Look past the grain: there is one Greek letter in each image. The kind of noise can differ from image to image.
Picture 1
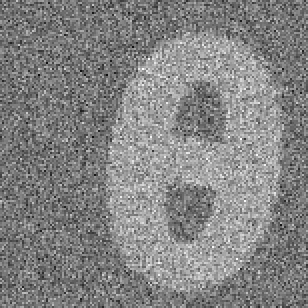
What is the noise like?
low rank plus noise
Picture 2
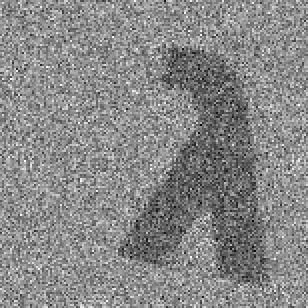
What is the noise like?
low rank plus noise
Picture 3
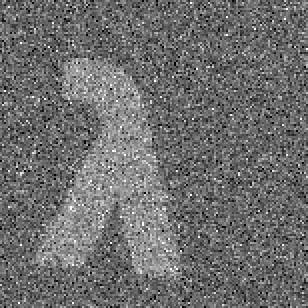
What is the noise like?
heavy tails
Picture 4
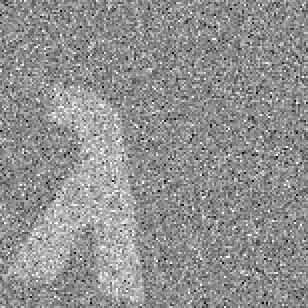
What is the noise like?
heavy tails
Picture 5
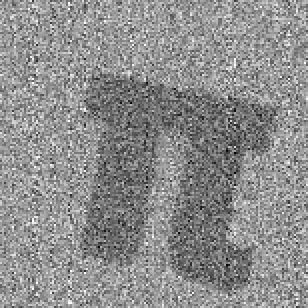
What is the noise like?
columns of uneven size
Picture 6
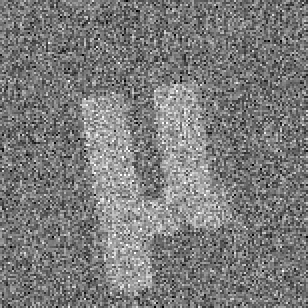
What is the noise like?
low rank plus noise
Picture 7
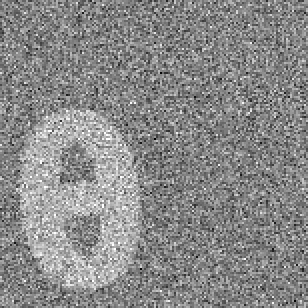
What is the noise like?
low rank plus noise
